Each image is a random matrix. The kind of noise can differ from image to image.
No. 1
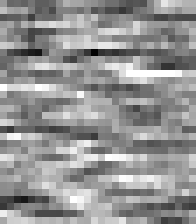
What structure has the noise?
streaked along the rows
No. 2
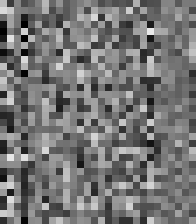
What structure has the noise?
columns of uneven size
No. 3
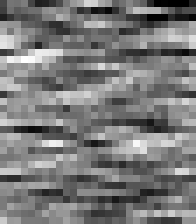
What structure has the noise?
streaked along the rows
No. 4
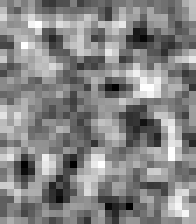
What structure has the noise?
blotchy
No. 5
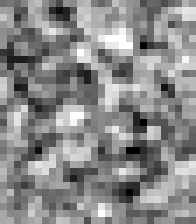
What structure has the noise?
blotchy
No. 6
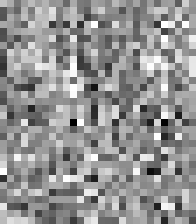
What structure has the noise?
low rank plus noise
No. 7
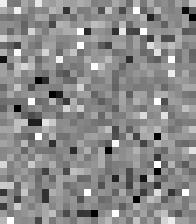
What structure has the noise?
heavy tails
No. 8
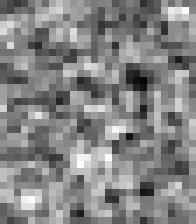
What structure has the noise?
blotchy
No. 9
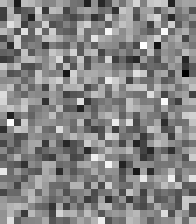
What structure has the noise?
independent entries
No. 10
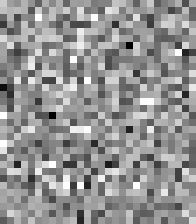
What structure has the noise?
low rank plus noise
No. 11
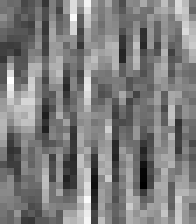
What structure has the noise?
streaked along the columns
